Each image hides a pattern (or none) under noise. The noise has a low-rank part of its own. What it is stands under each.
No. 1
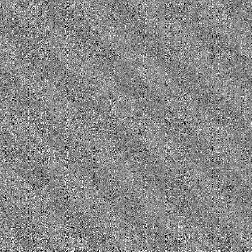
diagonal stripes
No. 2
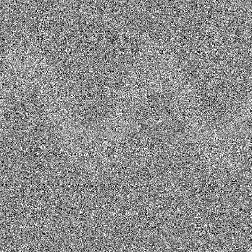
a wavy band
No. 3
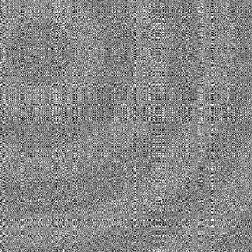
rings round one point
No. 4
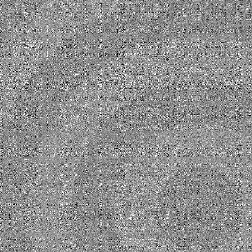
rings round one point
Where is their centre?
bottom right
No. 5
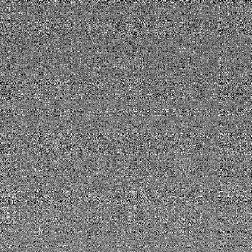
a smooth slope
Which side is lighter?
bottom
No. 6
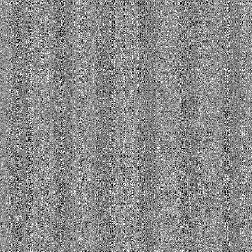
vertical stripes
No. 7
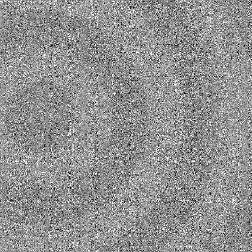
rings round one point
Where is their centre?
middle left
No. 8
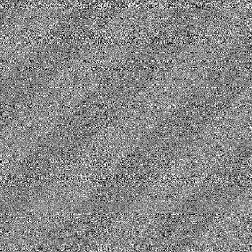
diagonal stripes
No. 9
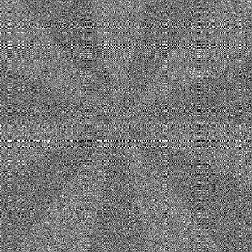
spokes from one point
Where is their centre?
centre
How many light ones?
7
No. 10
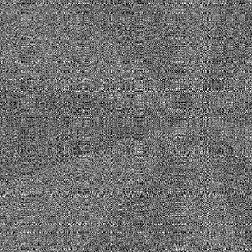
spokes from one point
